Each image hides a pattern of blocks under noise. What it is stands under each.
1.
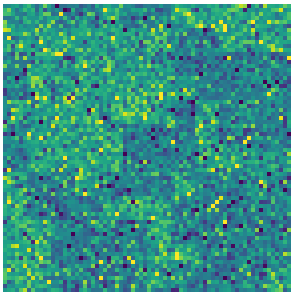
mirrored about the diagonal from the top left
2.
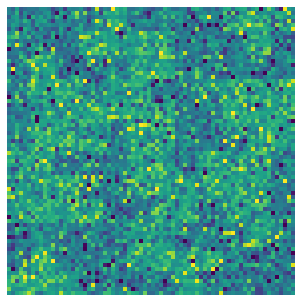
the same after a half turn
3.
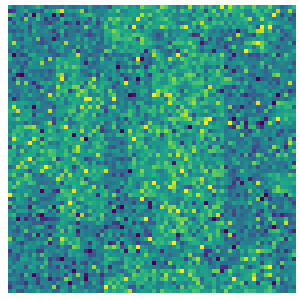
top and bottom mirror each other
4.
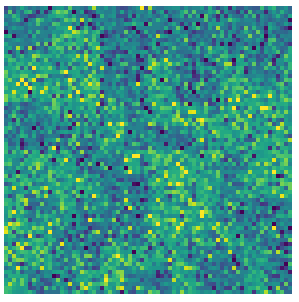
no symmetry
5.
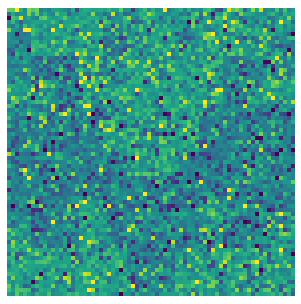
left and right mirror each other
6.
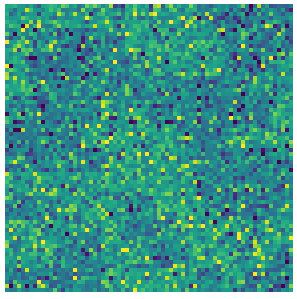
no symmetry
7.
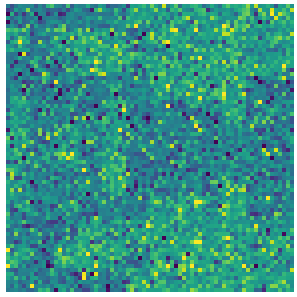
top and bottom mirror each other
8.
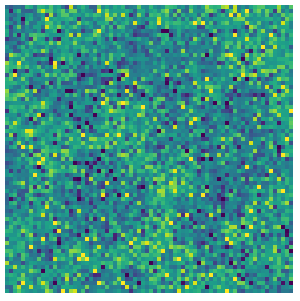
mirrored about the diagonal from the bottom left
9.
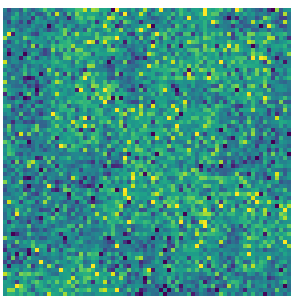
no symmetry
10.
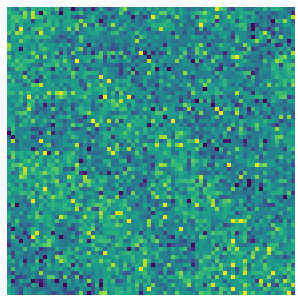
mirrored about the diagonal from the bottom left
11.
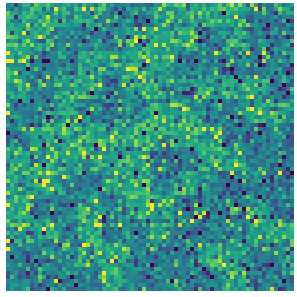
mirrored about the diagonal from the top left
